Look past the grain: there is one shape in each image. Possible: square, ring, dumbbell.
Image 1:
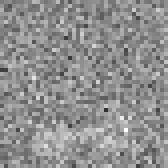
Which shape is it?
dumbbell
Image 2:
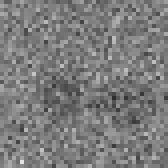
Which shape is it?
dumbbell
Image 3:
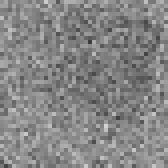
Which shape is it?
square
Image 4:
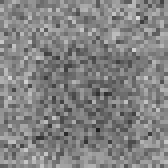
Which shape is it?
square
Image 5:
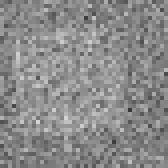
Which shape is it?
square
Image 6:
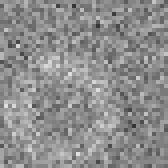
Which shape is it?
ring
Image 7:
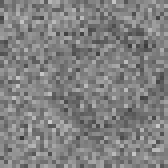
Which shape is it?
ring
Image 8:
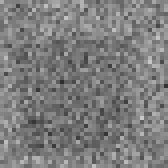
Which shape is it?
square
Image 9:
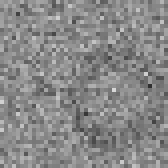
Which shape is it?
ring
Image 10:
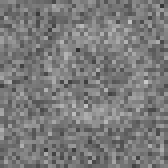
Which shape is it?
ring
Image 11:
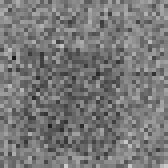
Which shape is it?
square
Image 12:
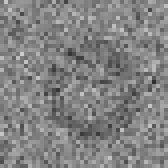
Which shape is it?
ring
